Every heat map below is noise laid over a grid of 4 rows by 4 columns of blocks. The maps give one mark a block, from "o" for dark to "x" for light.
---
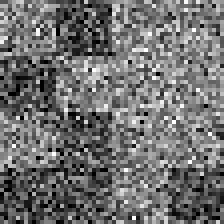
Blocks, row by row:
x o x x
o x x x
x o x x
o o x o
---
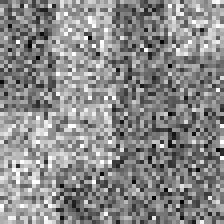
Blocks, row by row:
o x o x
o x o o
x x o o
x o o o
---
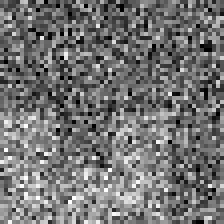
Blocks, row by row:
o o o o
o o o o
x o x o
x x x o
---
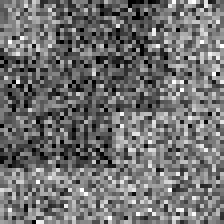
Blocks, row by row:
x o o x
o o o x
o o x x
x x x x
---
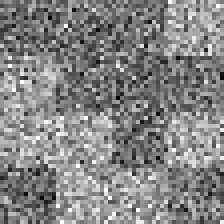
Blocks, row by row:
o o o x
x o o o
x x o x
o x x o
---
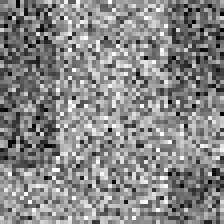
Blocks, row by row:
o x x o
o x x o
o x x x
x x x o
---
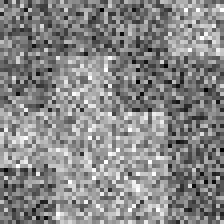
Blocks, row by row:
o o o x
o x o o
x x x o
o x x o
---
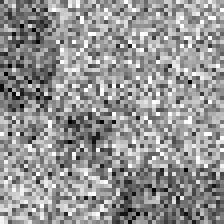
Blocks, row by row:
o x x x
o x x x
x o x x
x x o o
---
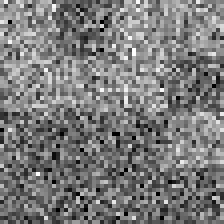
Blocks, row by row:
x o x x
x x x o
o o o x
o o o o
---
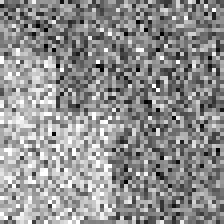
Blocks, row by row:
o o o o
x o o o
x x o o
x x o o
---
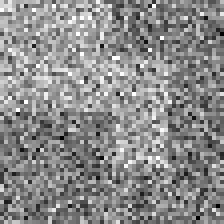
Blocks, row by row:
x x o o
x x x o
o o x o
o o o o
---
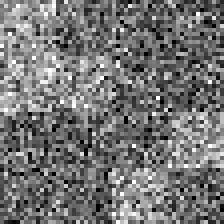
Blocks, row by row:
x o o o
x x o o
o o o x
o o x o
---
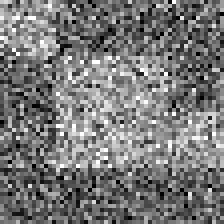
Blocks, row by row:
x o o o
o x x o
o x x x
o o o o
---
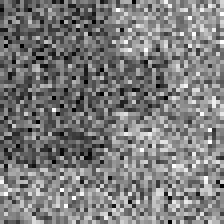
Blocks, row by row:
o o x x
o o o x
o o x x
x x x x
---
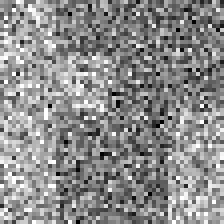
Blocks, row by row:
x o o o
x x o o
x o o x
x o o x
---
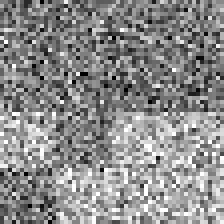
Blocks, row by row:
o o o o
o o o o
x o x x
o x x x
